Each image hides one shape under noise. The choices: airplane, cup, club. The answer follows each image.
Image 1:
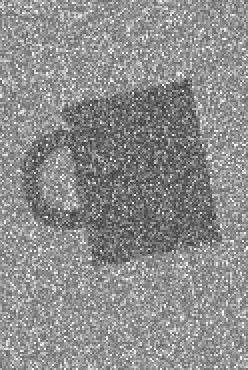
cup
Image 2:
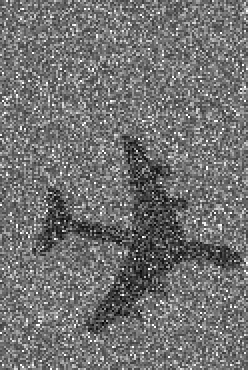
airplane
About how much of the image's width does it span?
nearly all
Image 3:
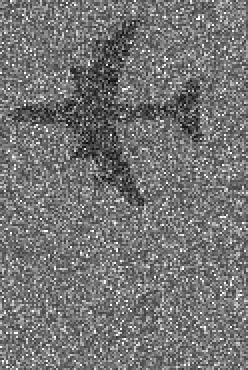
airplane
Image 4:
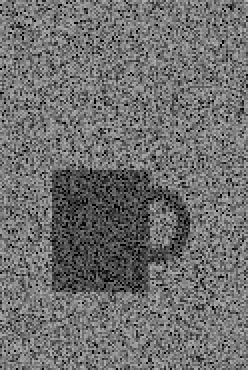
cup
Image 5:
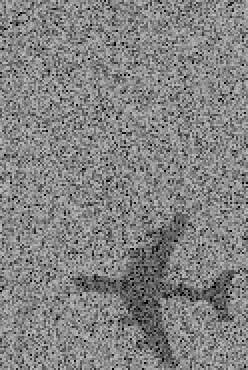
airplane
